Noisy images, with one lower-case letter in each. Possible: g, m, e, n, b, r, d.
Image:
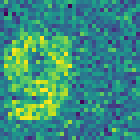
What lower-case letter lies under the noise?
g
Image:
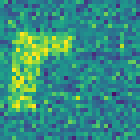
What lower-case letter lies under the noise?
r
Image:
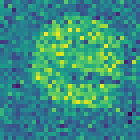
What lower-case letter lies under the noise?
e
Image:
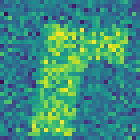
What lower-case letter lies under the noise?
r
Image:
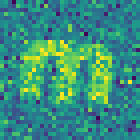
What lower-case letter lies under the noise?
m
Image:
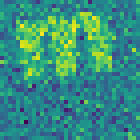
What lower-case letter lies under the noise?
m
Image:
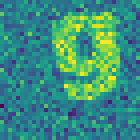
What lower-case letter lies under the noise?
g
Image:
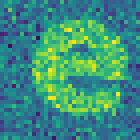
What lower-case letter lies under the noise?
e
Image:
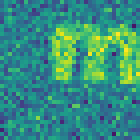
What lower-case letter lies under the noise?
m
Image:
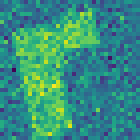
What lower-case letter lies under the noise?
r
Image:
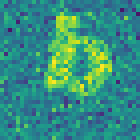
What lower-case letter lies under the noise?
b
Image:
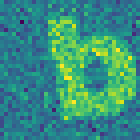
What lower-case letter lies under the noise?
b
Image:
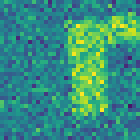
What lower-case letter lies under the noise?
r
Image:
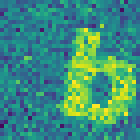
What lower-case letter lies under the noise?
b
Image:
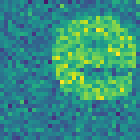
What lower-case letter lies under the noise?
e
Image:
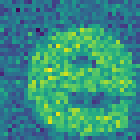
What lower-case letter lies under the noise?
e
